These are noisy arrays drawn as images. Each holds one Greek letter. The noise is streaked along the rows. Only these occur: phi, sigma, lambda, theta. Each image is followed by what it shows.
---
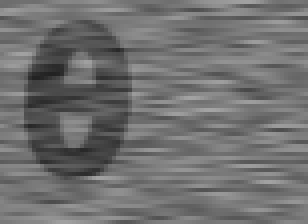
theta
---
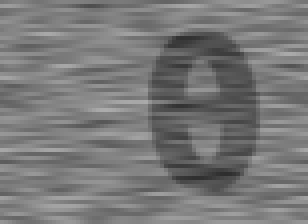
theta
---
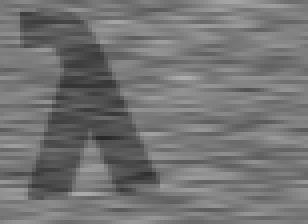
lambda
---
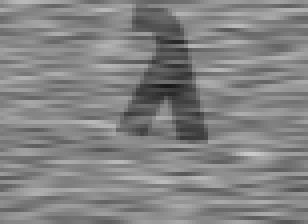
lambda
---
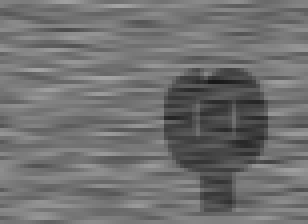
phi
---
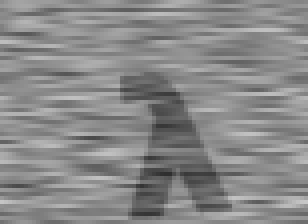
lambda
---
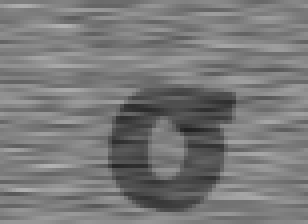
sigma
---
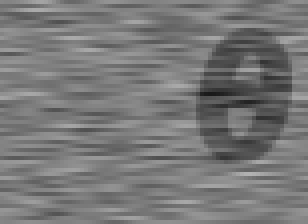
theta
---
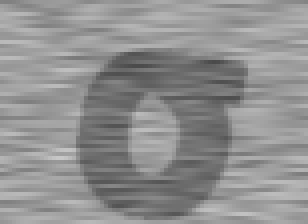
sigma
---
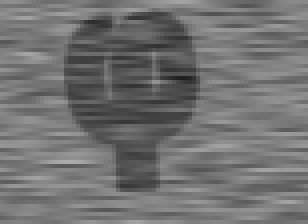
phi
